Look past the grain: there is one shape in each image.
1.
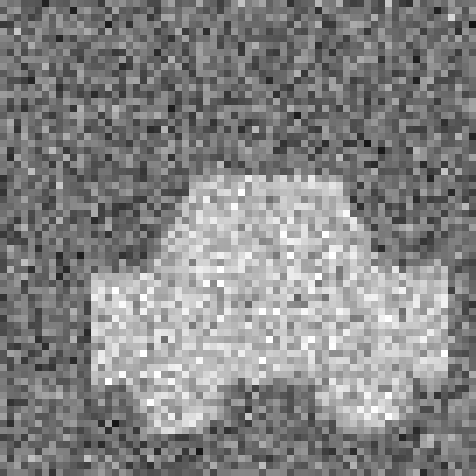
car
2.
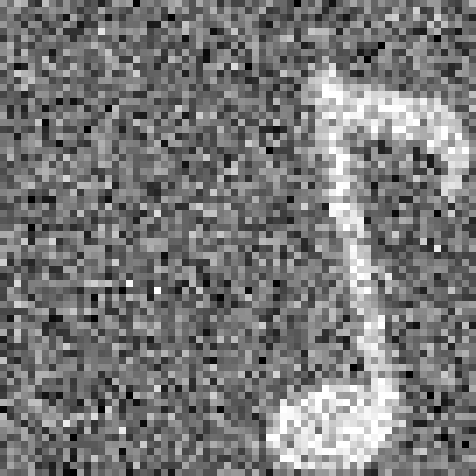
musical note
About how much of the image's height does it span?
nearly all
